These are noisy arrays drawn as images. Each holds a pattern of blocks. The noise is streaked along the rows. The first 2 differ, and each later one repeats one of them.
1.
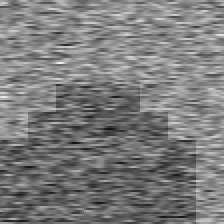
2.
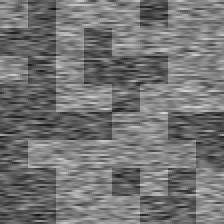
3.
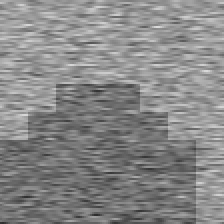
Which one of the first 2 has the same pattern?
1
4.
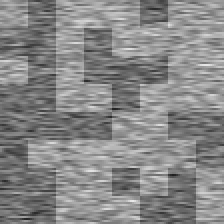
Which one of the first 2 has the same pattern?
2
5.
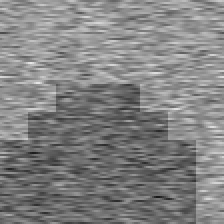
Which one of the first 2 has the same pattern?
1
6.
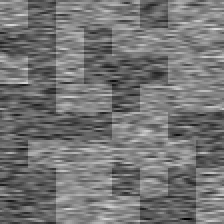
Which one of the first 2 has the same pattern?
2
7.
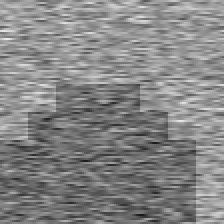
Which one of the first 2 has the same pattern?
1
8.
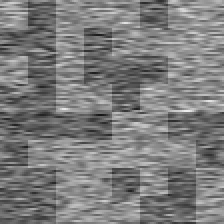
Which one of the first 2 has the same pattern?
2
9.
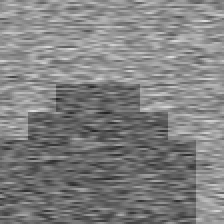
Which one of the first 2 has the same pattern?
1
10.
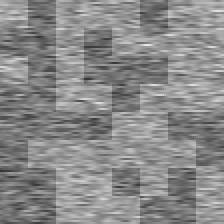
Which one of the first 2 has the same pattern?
2
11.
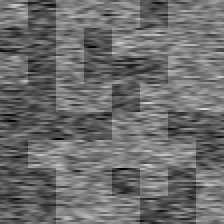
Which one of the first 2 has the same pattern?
2
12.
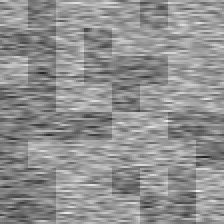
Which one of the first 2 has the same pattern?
2
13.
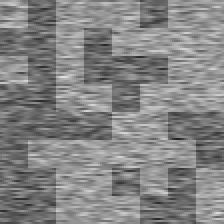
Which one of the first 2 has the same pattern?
2
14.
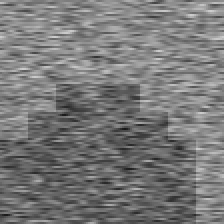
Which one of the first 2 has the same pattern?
1
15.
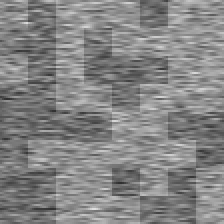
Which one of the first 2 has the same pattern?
2
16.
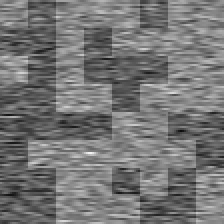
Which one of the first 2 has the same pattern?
2
